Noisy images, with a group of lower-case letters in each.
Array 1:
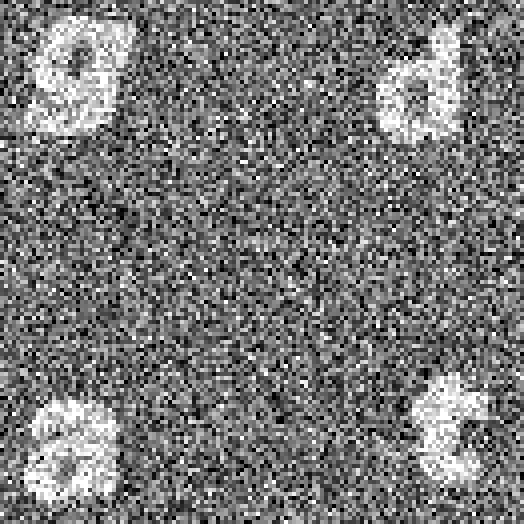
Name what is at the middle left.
nothing
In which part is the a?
bottom left
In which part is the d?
top right
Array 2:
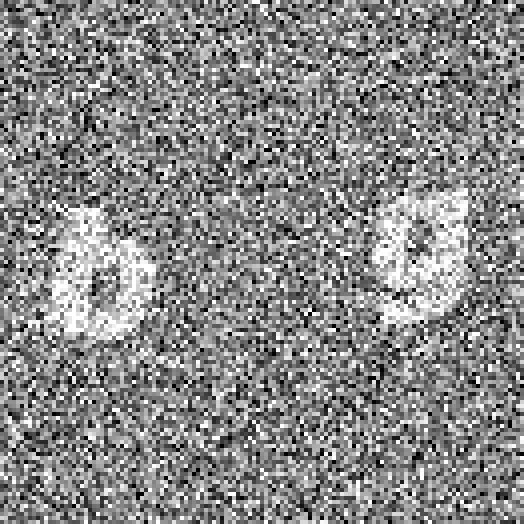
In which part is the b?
middle left
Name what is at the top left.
nothing
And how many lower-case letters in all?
2
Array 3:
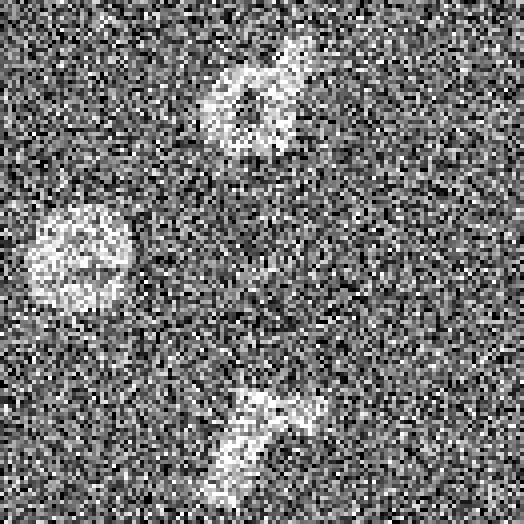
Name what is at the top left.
nothing
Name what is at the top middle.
d
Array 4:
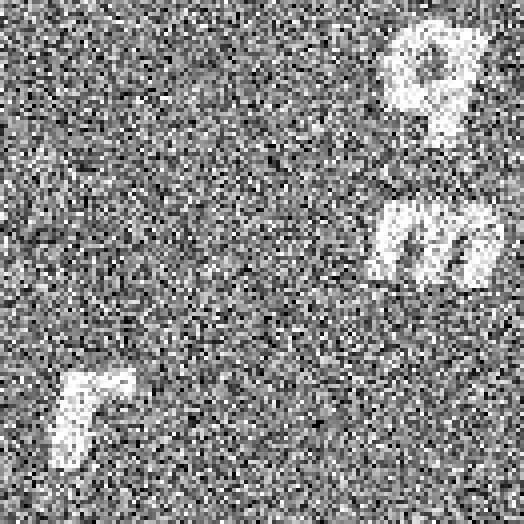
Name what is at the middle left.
nothing
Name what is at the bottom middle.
nothing
